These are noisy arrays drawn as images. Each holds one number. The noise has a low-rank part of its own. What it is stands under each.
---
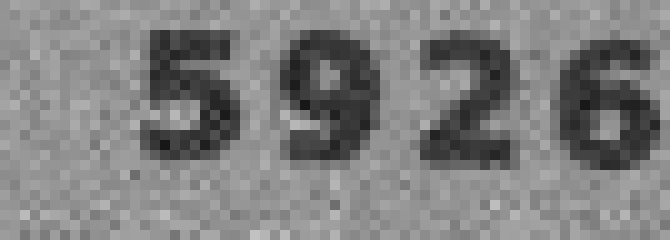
5926
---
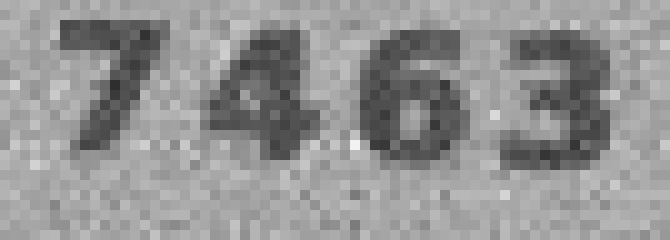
7463
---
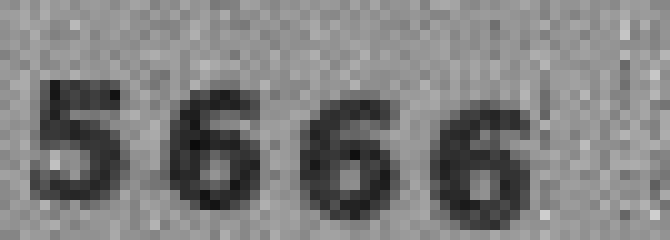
5666
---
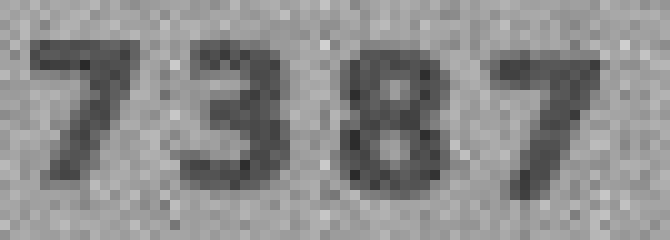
7387
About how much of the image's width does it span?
nearly all
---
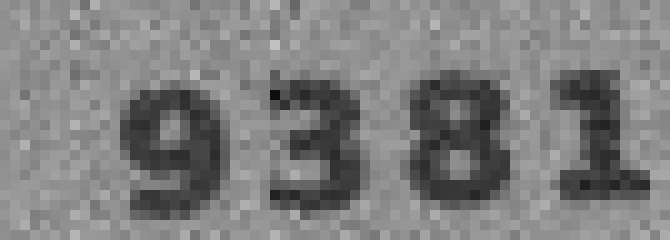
9381
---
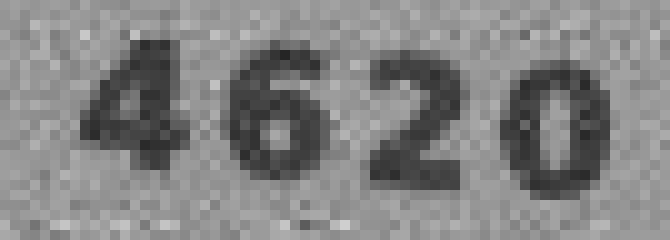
4620
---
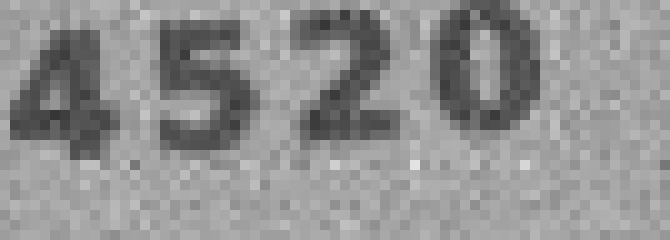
4520
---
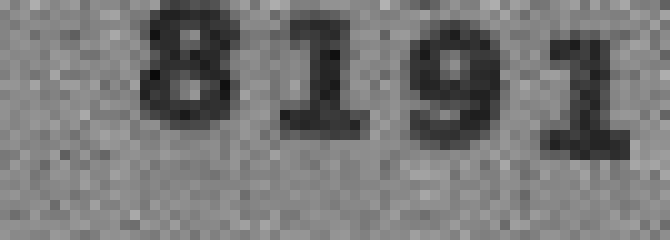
8191
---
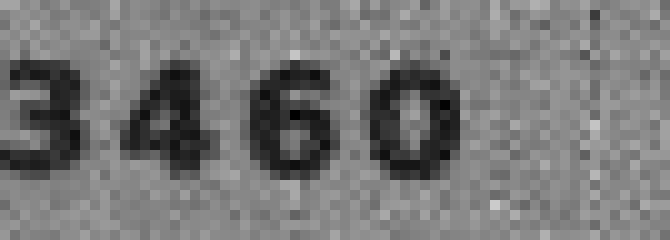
3460
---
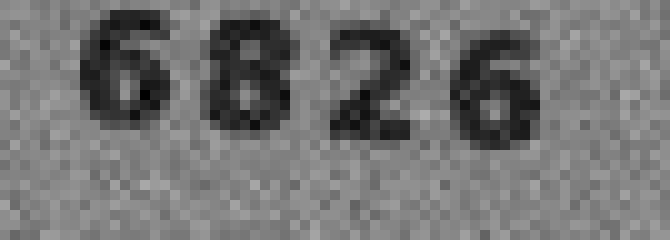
6826
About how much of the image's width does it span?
two thirds
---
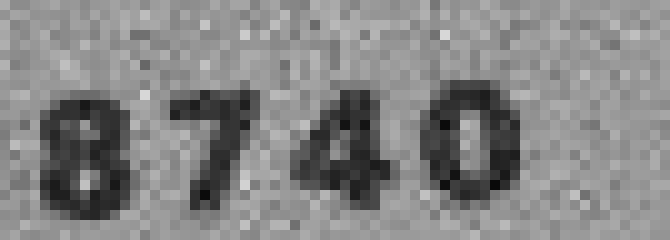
8740
